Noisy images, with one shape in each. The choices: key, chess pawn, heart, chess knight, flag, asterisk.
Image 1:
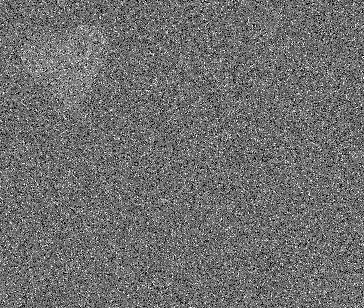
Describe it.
light heart, top left
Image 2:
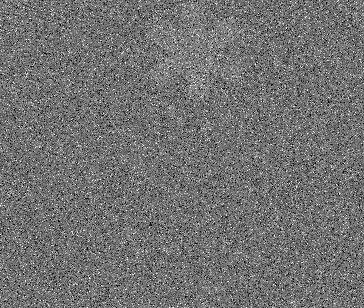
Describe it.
light asterisk, top middle
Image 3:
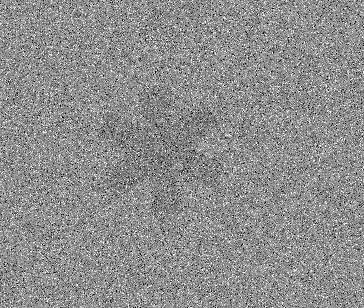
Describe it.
dark asterisk, centre
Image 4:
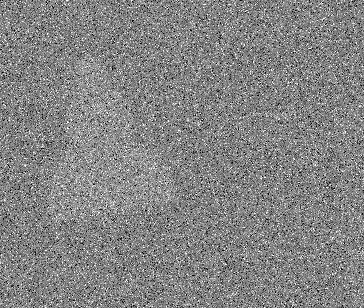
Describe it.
light chess pawn
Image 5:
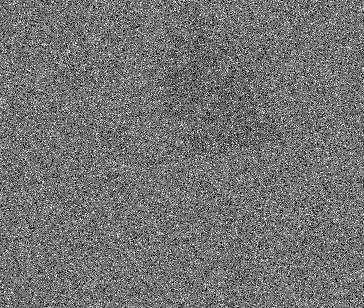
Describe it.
dark chess knight
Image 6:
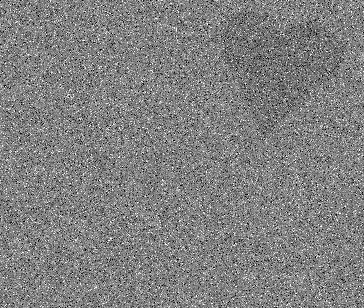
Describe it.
dark heart, top right
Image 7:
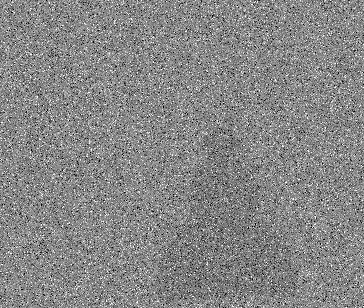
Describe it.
dark chess pawn
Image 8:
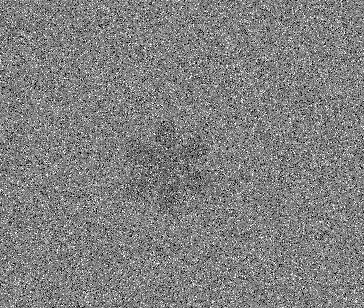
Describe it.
dark asterisk, centre
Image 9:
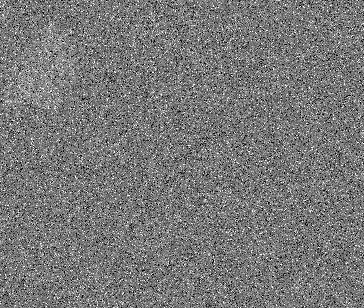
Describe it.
light chess knight, top left
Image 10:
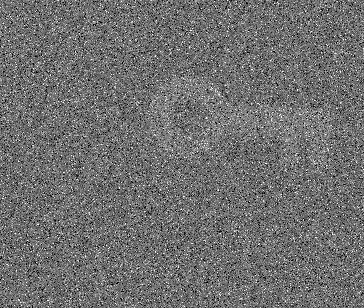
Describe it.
light key
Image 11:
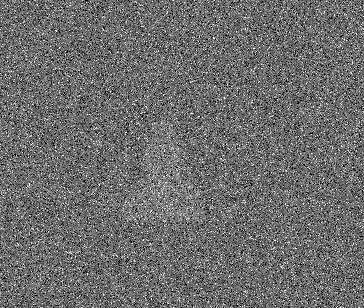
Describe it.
light chess pawn, centre
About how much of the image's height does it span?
a third
